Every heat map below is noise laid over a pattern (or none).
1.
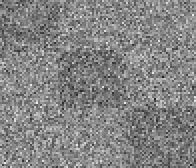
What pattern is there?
blocks along the diagonal
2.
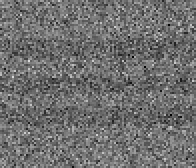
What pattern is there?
bands of rows
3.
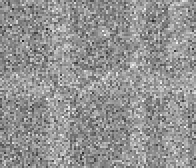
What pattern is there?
bands of rows crossing bands of columns
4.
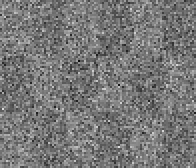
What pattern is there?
a checkerboard
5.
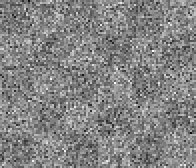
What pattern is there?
a checkerboard
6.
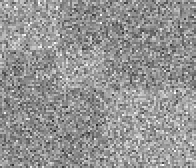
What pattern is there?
blocks along the diagonal
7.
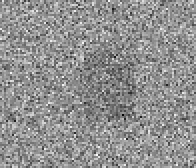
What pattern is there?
one block
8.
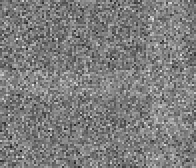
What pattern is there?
bands of rows crossing bands of columns
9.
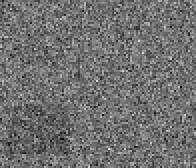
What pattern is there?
one block
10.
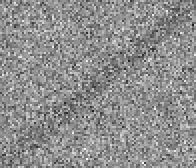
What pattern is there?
a diagonal band
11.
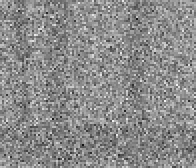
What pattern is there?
bands of rows crossing bands of columns
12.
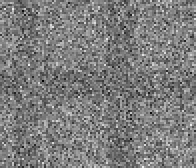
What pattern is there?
bands of rows crossing bands of columns
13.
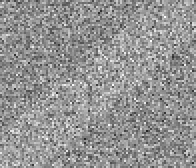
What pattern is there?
a diagonal band
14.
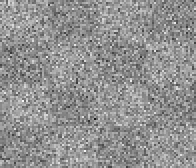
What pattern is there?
a checkerboard
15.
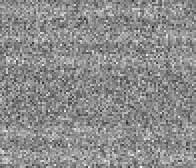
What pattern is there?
bands of rows
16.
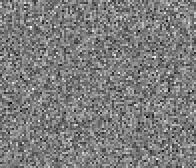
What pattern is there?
only noise
